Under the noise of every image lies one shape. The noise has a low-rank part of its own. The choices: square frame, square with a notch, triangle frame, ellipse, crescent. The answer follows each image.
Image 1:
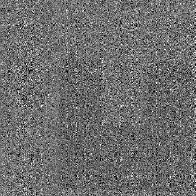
square with a notch
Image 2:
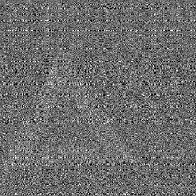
triangle frame
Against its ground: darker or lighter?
lighter
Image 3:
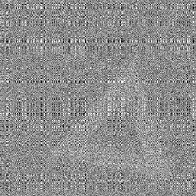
triangle frame
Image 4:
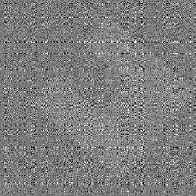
square with a notch
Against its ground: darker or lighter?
lighter
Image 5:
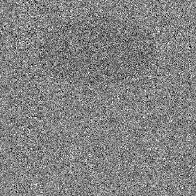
ellipse
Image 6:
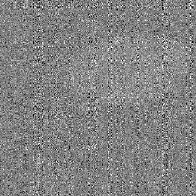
ellipse
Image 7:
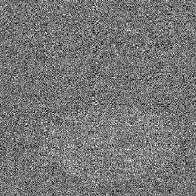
ellipse
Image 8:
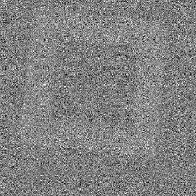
square frame
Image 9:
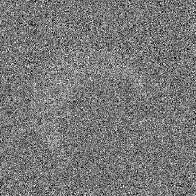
crescent
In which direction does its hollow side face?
down and right
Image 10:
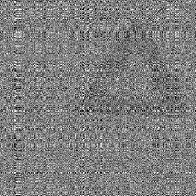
triangle frame
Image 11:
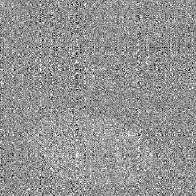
ellipse
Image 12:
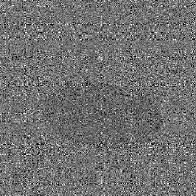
ellipse
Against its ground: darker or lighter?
darker
